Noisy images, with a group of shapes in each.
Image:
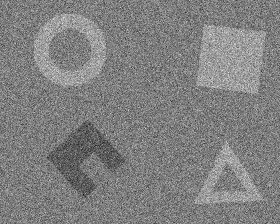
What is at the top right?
square
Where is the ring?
top left
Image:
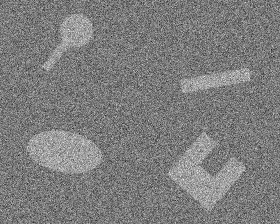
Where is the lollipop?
top left
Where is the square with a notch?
bottom right
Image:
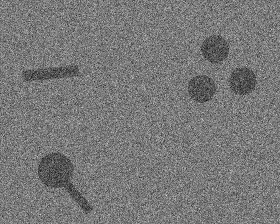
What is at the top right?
three dots
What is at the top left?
bar
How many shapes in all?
3
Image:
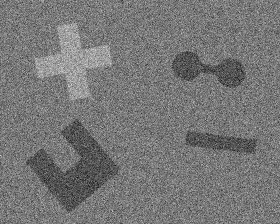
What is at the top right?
dumbbell
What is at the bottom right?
bar
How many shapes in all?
4
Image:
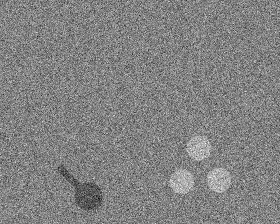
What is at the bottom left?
lollipop
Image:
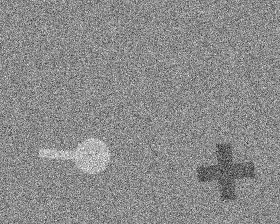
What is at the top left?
nothing
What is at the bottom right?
cross
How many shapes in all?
2
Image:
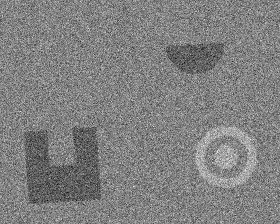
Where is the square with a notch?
bottom left
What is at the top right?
half disc
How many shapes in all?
3
